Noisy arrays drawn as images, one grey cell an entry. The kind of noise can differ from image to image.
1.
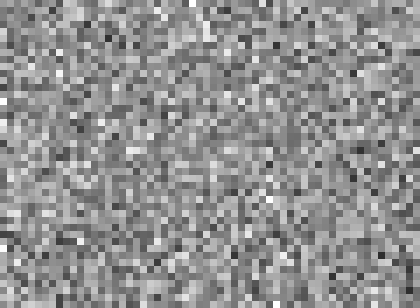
independent entries
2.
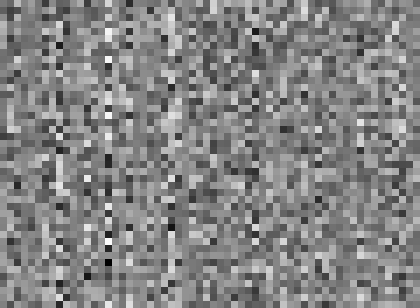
columns of uneven size
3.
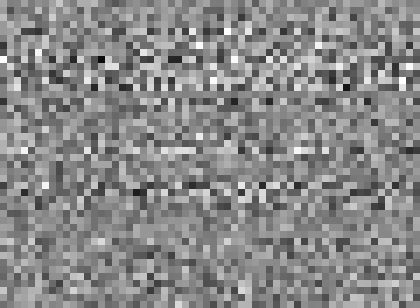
rows of uneven size
